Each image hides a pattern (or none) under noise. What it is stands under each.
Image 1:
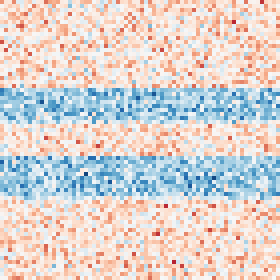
bands of rows
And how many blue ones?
2
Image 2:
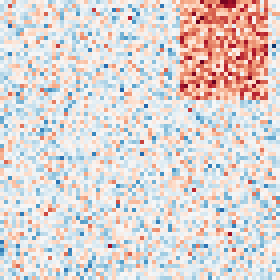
one block
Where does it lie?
top right
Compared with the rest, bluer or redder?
redder
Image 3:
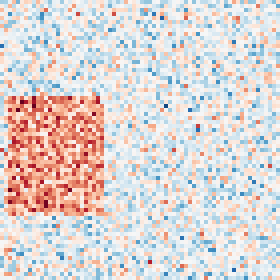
one block
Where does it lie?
middle left
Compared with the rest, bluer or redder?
redder
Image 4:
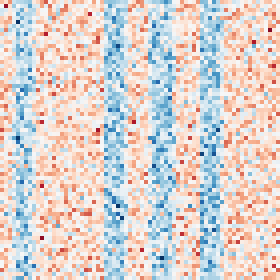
bands of columns
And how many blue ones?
4
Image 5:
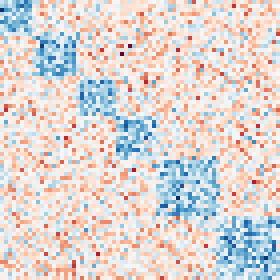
blocks along the diagonal
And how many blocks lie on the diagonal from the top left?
6
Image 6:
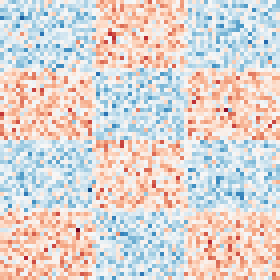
a checkerboard
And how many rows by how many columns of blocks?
4 by 3
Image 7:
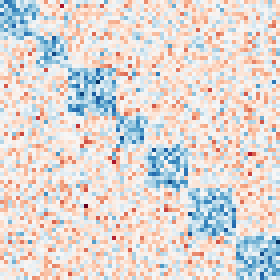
blocks along the diagonal
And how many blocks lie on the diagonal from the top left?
7
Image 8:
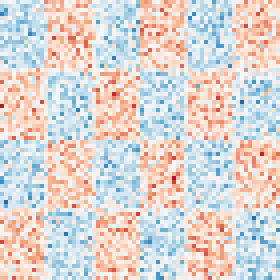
a checkerboard
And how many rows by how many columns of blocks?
4 by 6
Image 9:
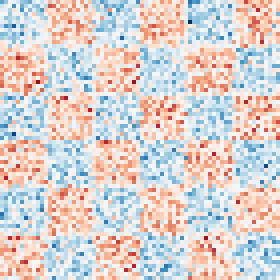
a checkerboard
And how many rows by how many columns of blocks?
6 by 6
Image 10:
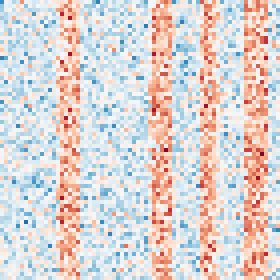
bands of columns
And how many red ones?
4
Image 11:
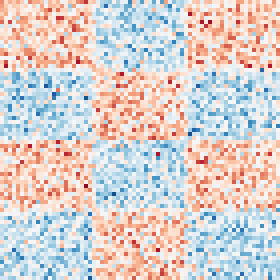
a checkerboard
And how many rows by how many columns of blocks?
4 by 3
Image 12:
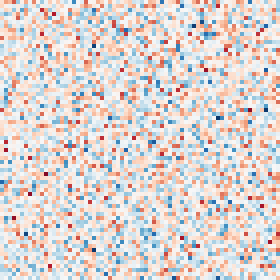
only noise
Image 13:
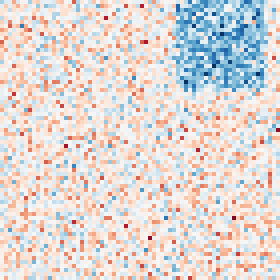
one block
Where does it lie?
top right
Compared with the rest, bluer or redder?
bluer
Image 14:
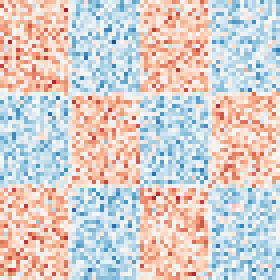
a checkerboard
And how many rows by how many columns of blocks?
3 by 4
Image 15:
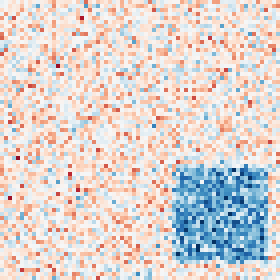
one block
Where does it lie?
bottom right
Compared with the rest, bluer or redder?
bluer
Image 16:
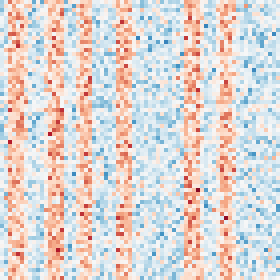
bands of columns
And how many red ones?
6
